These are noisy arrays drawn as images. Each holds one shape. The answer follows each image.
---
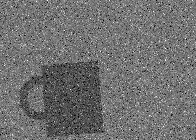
cup
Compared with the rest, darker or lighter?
darker
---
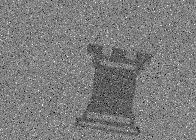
chess rook
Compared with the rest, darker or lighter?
darker
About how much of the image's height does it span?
two thirds
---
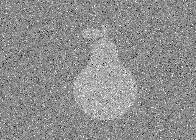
pear
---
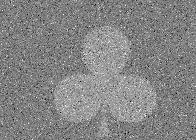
club
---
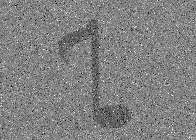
musical note
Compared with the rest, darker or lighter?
darker
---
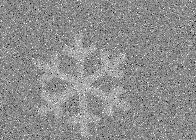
snowflake
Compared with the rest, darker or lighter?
lighter
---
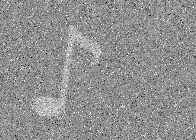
musical note
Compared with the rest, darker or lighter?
lighter
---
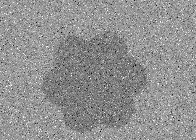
flower
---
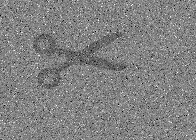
pair of scissors
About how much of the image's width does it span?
half
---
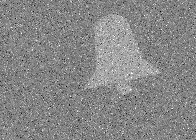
bell
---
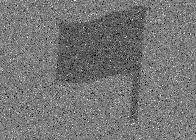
flag
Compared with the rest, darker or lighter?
darker
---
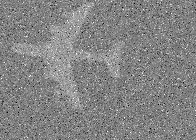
airplane
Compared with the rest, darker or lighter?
lighter
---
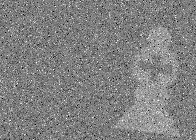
chess bishop
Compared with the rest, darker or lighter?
lighter
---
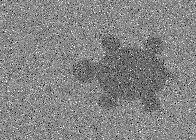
turtle
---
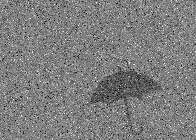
umbrella
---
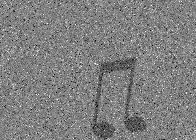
pair of musical notes
